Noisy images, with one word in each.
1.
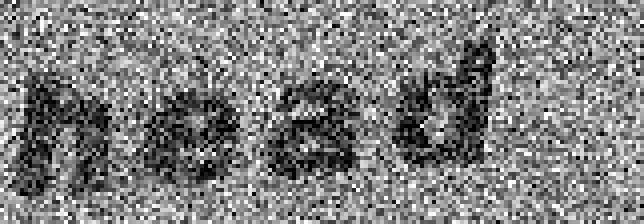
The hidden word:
head
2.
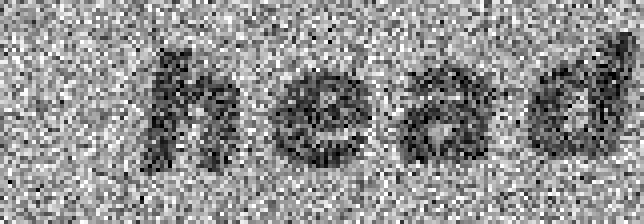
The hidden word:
head
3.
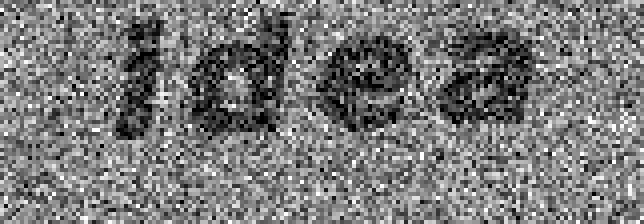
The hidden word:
idea
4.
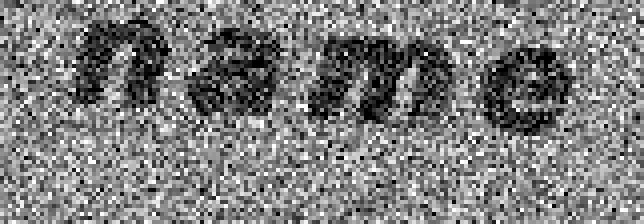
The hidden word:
name
